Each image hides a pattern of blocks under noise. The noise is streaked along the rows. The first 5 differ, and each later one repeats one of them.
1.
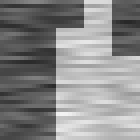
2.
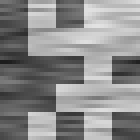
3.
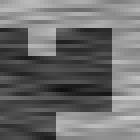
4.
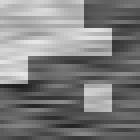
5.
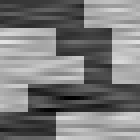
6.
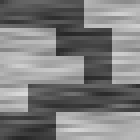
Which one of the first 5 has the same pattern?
5
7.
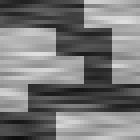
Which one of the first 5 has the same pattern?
5
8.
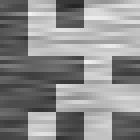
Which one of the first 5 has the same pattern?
2
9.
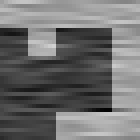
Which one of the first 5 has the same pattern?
3
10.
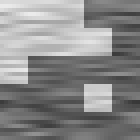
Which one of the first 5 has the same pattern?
4
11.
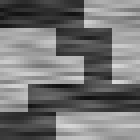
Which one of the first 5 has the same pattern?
5
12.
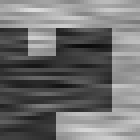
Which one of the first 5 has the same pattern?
3
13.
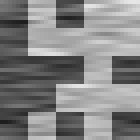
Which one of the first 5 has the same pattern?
2
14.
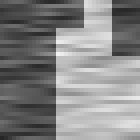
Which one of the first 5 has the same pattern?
1
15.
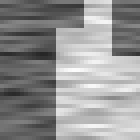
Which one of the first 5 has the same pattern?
1
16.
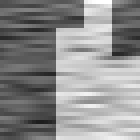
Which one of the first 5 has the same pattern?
1
